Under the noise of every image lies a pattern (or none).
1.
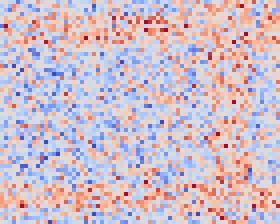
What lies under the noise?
bands of rows crossing bands of columns
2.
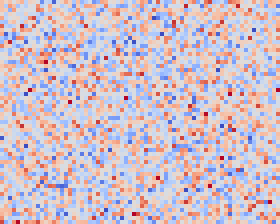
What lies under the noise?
only noise
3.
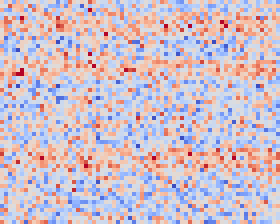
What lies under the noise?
bands of rows
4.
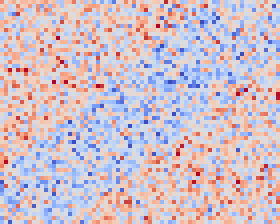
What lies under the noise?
a diagonal band
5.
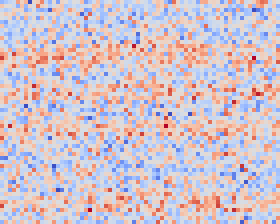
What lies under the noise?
bands of rows
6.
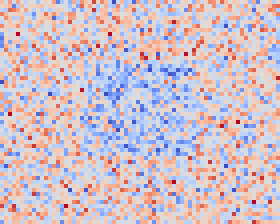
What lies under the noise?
one block
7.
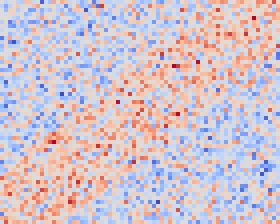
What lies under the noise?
a diagonal band
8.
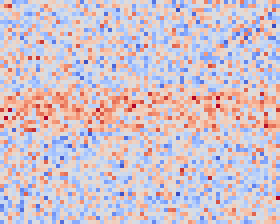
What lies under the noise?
one band of rows
